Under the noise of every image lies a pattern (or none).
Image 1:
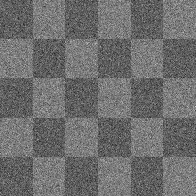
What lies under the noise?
a checkerboard
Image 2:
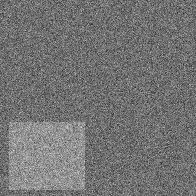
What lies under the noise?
one block
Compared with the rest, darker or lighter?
lighter
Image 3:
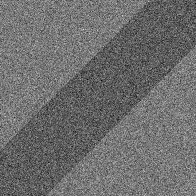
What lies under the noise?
a diagonal band
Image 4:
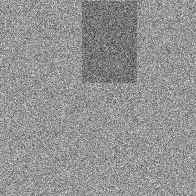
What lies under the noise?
one block
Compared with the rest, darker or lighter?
darker
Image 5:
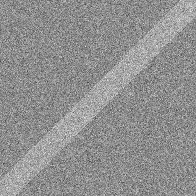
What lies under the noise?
a diagonal band
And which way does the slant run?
bottom left to top right
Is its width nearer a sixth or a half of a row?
a sixth
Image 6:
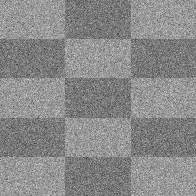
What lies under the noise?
a checkerboard
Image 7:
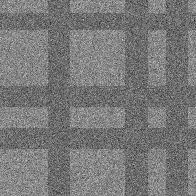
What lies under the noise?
bands of rows crossing bands of columns
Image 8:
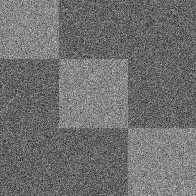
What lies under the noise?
blocks along the diagonal
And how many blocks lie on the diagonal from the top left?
3
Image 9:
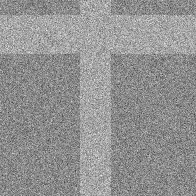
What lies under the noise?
bands of rows crossing bands of columns
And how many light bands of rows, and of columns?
1 and 1
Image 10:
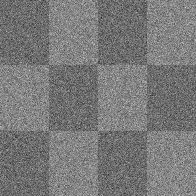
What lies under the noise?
a checkerboard
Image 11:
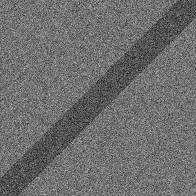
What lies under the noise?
a diagonal band
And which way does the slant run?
bottom left to top right
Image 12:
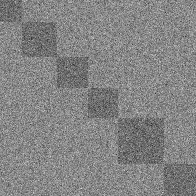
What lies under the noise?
blocks along the diagonal
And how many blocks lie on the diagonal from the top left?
6
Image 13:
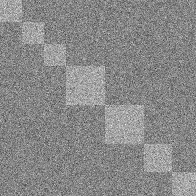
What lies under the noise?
blocks along the diagonal
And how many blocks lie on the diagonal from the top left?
7
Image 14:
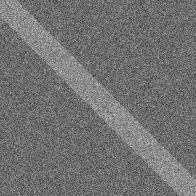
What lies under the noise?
a diagonal band
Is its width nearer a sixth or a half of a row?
a sixth
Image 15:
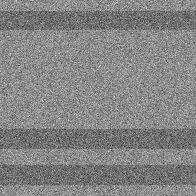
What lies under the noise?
bands of rows
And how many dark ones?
3
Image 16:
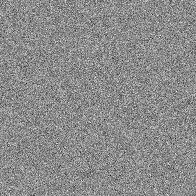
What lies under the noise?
only noise
